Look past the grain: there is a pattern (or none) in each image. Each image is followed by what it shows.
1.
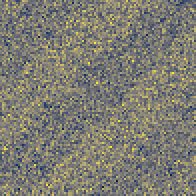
diagonal stripes
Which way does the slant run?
bottom left to top right
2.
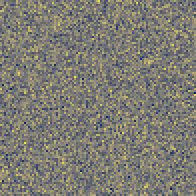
only noise
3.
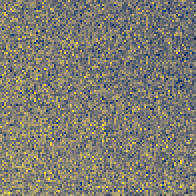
a smooth slope
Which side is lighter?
bottom left
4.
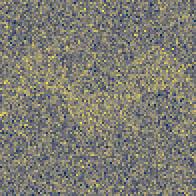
a wavy band
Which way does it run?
left to right
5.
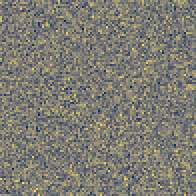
only noise
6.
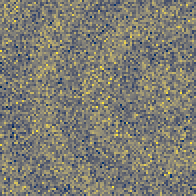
rings round one point
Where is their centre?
middle right
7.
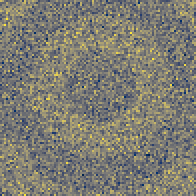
rings round one point
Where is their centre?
centre
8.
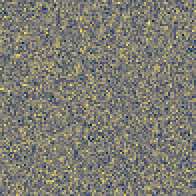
only noise
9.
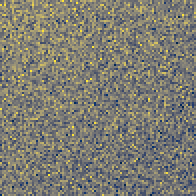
a smooth slope
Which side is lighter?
top left
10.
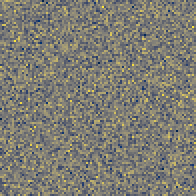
only noise
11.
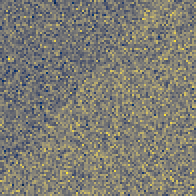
a sharp edge
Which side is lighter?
bottom right
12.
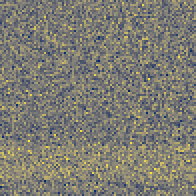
one horizontal stripe
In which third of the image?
bottom
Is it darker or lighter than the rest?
lighter
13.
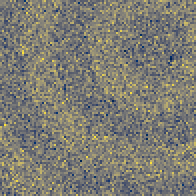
rings round one point
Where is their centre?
top right
